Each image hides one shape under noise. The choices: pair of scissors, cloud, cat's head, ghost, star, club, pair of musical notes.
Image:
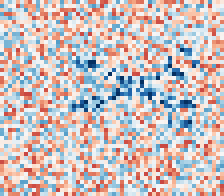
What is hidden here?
blue pair of scissors
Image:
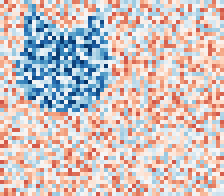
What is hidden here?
blue cat's head
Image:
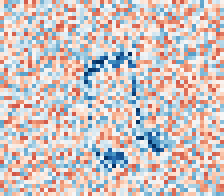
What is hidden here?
blue pair of musical notes
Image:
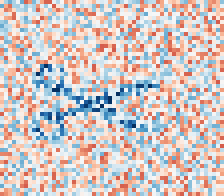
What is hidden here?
blue pair of scissors
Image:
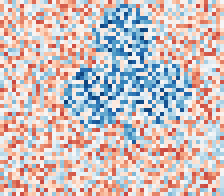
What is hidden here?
blue club
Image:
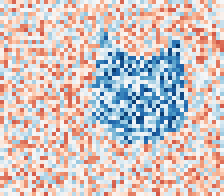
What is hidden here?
blue cat's head
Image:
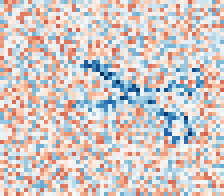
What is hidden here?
blue pair of scissors
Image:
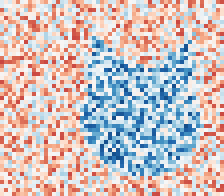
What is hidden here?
blue cat's head
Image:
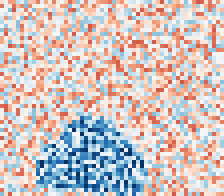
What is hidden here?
blue cloud
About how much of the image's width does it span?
half
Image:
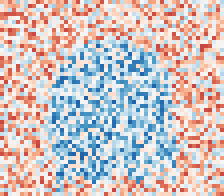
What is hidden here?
blue ghost
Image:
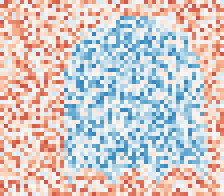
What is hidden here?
blue ghost
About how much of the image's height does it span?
nearly all
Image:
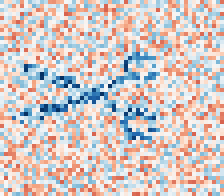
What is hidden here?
blue pair of scissors
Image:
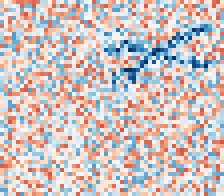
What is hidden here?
blue pair of scissors
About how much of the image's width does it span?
half
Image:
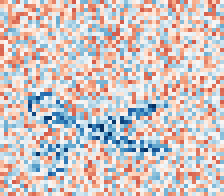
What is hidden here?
blue pair of scissors
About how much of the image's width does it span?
two thirds
